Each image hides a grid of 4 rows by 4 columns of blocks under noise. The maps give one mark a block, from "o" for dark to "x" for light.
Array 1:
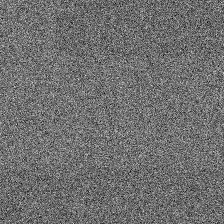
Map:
x o o o
x x x x
x x x x
o o o o
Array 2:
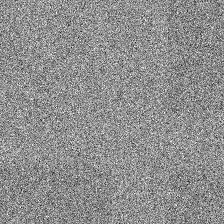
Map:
x x x o
x x x o
x x x x
o o x o
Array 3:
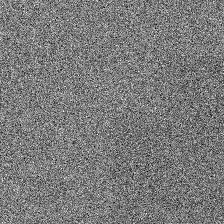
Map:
x x x x
x x x o
x x o o
x x o o
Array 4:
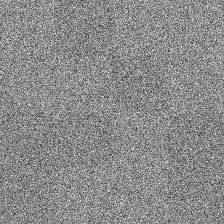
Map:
x o x x
x x o x
o o x o
o x x o
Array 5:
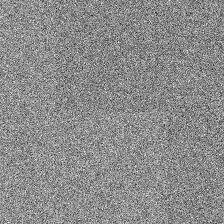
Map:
x o o o
x o o o
x x x o
x x x o
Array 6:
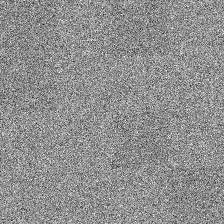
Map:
o x o x
o x x x
x x o x
x x x o
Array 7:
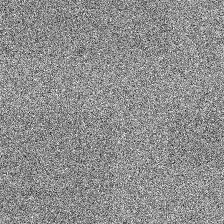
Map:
o o o x
x x x x
o o x o
o o x x
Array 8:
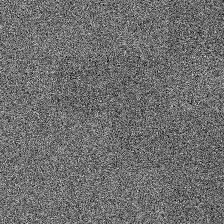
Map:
x x x o
x o o x
x x o o
x x x o
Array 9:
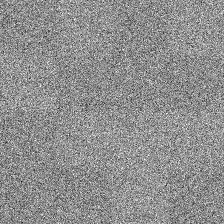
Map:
o x o x
x o o o
o x x x
o o x o
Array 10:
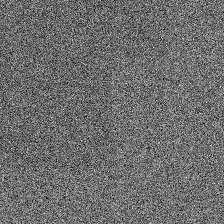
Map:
o o o x
o o x x
o o x x
x x x x
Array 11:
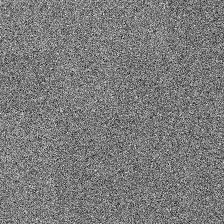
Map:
x x x o
o x o o
x o o o
x o o o
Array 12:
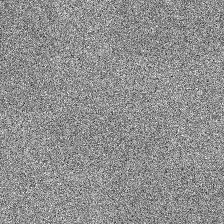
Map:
o x o o
o x x x
x o o x
x x o o
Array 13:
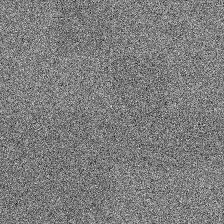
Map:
x o x x
x x o x
o o o o
o o x x
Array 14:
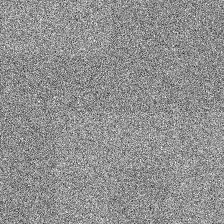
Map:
x x o o
o o o o
o x x x
o x o x
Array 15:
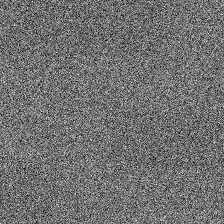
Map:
o o o x
x x x x
x x o o
o x x x
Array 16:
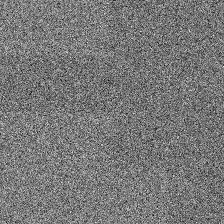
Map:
x x o o
o o o o
x x o o
x x x o
